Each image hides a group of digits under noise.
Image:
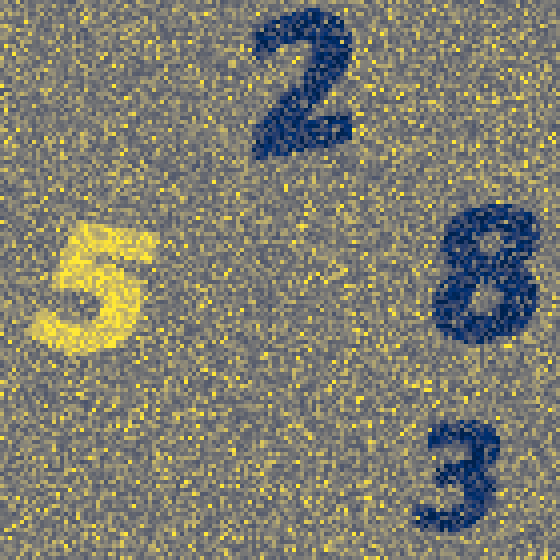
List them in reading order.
top middle: dark 2; middle left: light 5; middle right: dark 8; bottom right: dark 3
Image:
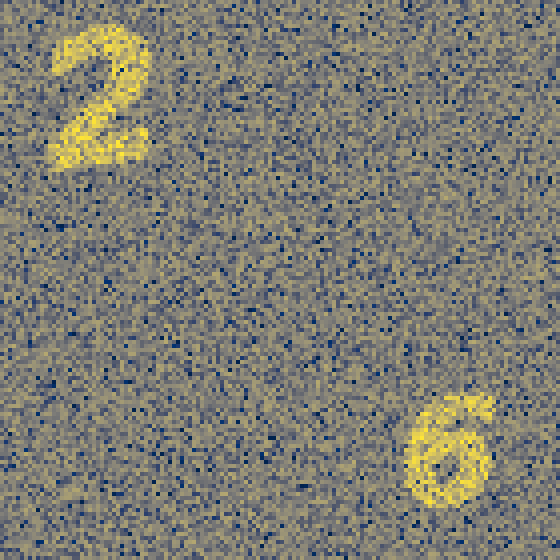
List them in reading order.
top left: light 2; bottom right: light 6
